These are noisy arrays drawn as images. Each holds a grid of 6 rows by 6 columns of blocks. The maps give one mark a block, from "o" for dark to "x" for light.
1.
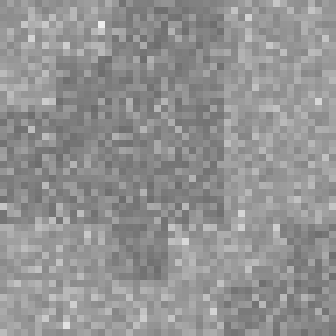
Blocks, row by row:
xxooxx
xoooxx
ooooxx
ooooxx
xxoxxo
xxxxoo
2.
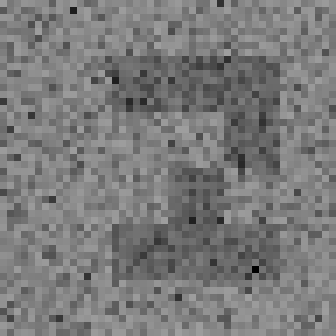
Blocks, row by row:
xxxxxx
xxooox
xxxxox
xxxoxx
xxooox
xxxxxx
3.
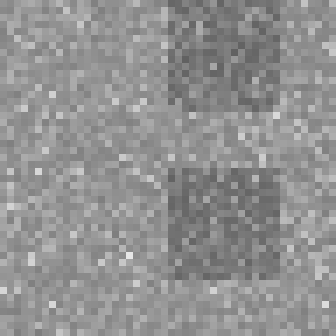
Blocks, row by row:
xxxoox
xxxoox
xxxxxx
xxxoox
xxxoox
xxxxxx
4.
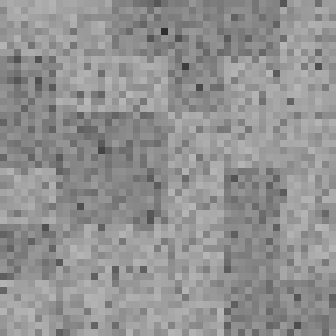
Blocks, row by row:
xxooox
oxxoxx
oooxxx
xooxox
oxxxox
xxxxoo
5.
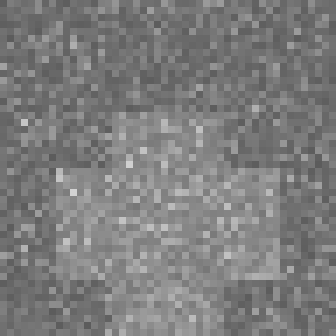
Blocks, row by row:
oooooo
oooooo
ooxxoo
oxxxxo
oxxxxo
ooxxoo
